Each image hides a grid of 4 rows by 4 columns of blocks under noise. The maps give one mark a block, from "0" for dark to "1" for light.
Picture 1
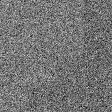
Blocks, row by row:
1 1 1 0
1 1 1 0
1 1 0 0
1 0 0 0
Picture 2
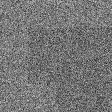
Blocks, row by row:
1 1 1 1
1 0 0 0
1 0 0 0
1 1 0 0
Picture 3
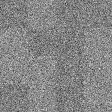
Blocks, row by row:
0 1 0 0
1 0 0 1
1 1 0 1
0 1 0 1
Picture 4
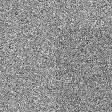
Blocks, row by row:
1 1 1 1
1 1 0 0
1 1 0 0
1 1 0 0
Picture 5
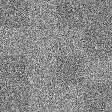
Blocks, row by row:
0 1 0 0
1 1 1 0
0 1 0 1
0 1 1 0
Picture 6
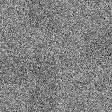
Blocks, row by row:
1 0 1 1
1 1 1 0
0 0 1 1
1 0 1 1
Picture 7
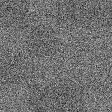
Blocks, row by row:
0 1 0 0
1 0 1 1
0 1 1 1
1 0 0 1
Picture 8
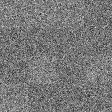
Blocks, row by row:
1 1 1 0
0 0 0 0
0 1 0 1
1 0 0 0
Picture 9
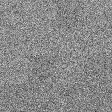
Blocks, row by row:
1 1 0 1
1 1 1 1
1 0 1 0
0 0 0 0
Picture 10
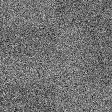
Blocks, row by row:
1 1 0 0
0 0 1 0
1 1 1 0
0 0 1 1
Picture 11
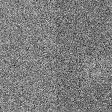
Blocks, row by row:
1 1 0 0
1 1 0 0
1 1 0 1
1 1 0 0
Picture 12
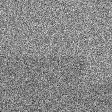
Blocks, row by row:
1 1 1 1
1 1 1 1
0 0 0 1
0 0 0 0
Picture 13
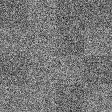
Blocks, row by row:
0 1 0 0
1 1 0 1
0 1 1 0
1 1 0 1
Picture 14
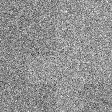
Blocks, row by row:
0 0 1 1
0 0 1 1
0 1 1 1
0 0 1 0
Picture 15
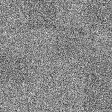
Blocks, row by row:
1 0 1 0
1 1 0 1
0 1 1 0
1 1 1 0
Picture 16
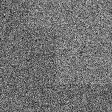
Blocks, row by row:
0 1 1 1
0 0 1 1
0 0 1 1
0 0 0 0
